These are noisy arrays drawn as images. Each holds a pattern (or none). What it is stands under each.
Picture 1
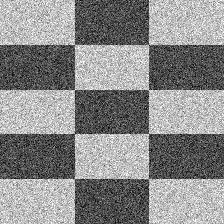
a checkerboard
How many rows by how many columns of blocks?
5 by 3
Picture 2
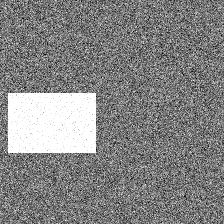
one block
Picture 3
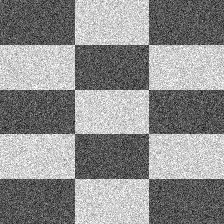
a checkerboard
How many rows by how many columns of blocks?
5 by 3
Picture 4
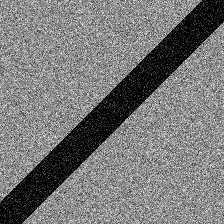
a diagonal band
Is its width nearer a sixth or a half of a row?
a sixth
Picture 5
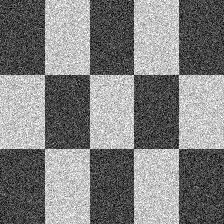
a checkerboard
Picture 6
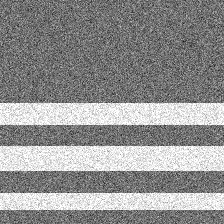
bands of rows
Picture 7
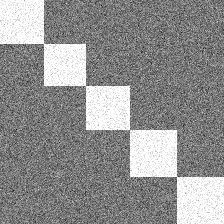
blocks along the diagonal
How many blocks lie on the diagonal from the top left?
5
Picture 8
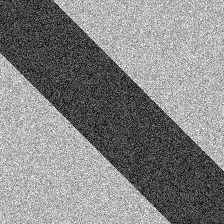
a diagonal band
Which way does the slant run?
top left to bottom right
